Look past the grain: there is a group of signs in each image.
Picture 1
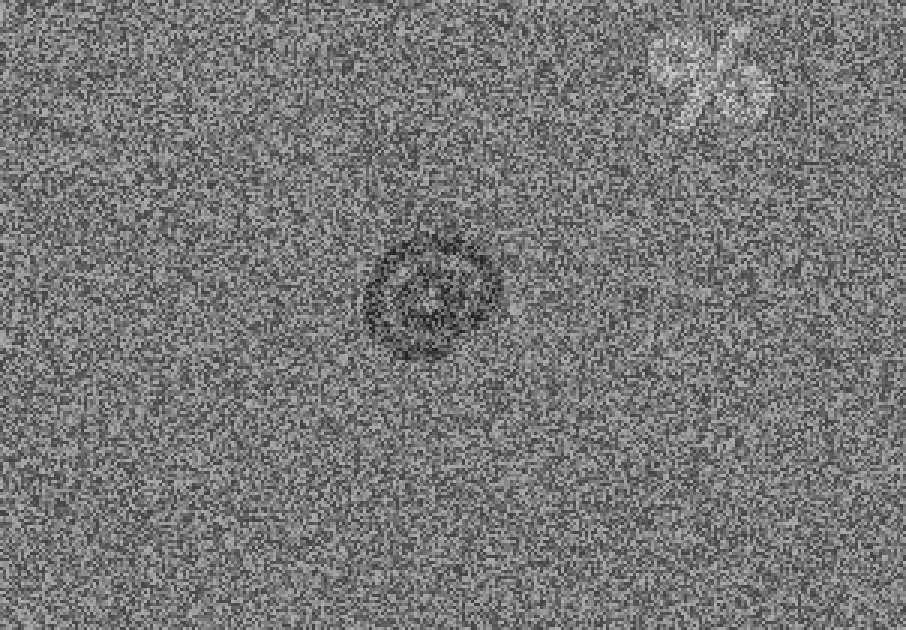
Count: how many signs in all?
2
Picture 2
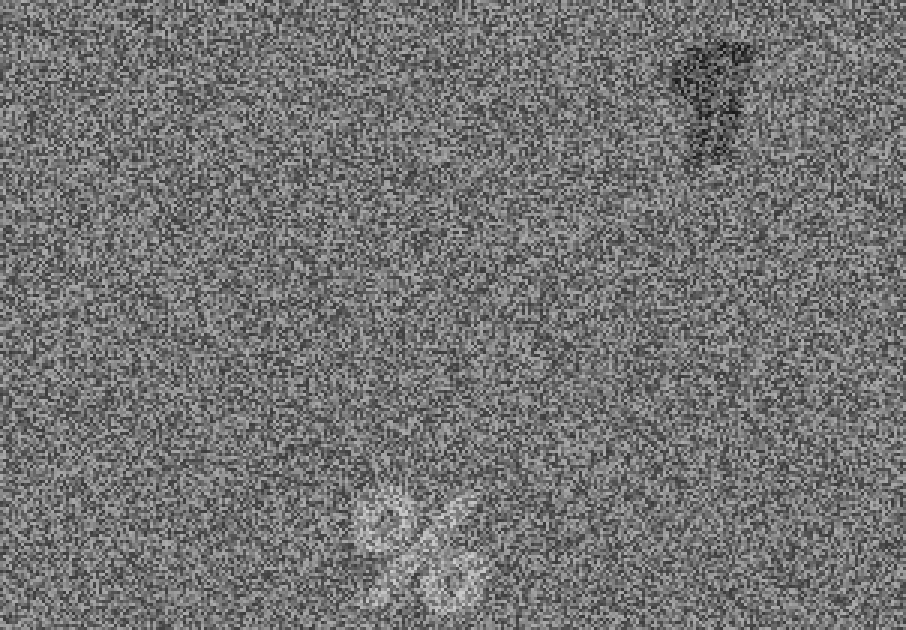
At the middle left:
nothing
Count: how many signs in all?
2
